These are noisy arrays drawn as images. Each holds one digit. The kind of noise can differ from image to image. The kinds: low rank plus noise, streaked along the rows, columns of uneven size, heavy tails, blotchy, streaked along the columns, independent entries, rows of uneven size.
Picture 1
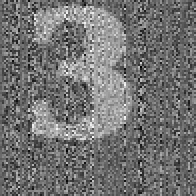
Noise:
columns of uneven size
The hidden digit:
3
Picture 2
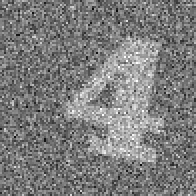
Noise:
independent entries
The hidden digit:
4
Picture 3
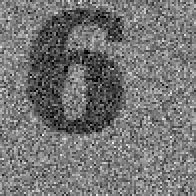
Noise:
independent entries
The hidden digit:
6
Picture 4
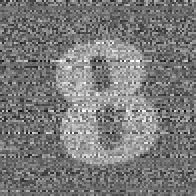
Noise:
rows of uneven size
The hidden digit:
8
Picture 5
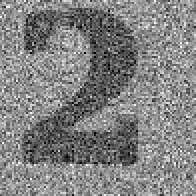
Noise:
low rank plus noise
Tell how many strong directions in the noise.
five to eight
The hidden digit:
2
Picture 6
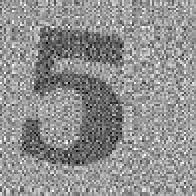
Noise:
low rank plus noise
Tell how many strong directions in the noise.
three or four
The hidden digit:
5
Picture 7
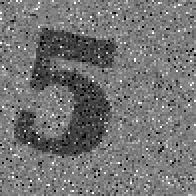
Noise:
heavy tails
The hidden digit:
5
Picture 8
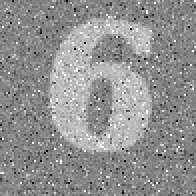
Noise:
heavy tails
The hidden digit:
6
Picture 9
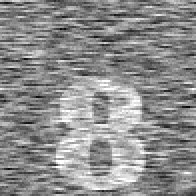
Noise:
streaked along the rows
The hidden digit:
8
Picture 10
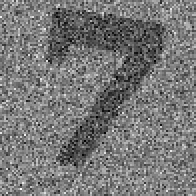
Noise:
independent entries
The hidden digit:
7
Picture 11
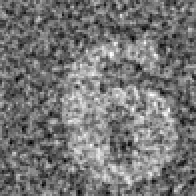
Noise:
blotchy
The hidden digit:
6
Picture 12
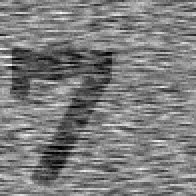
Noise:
streaked along the rows
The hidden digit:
7
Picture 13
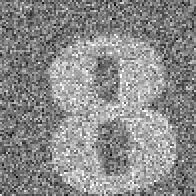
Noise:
independent entries
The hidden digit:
8
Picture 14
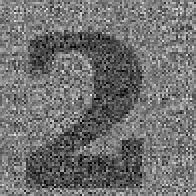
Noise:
low rank plus noise
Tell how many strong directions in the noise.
five to eight
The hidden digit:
2
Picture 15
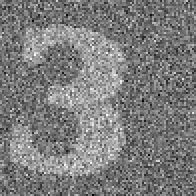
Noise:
independent entries
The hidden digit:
3
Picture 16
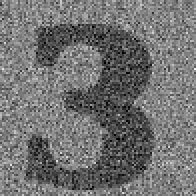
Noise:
low rank plus noise
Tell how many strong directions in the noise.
five to eight
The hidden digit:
3
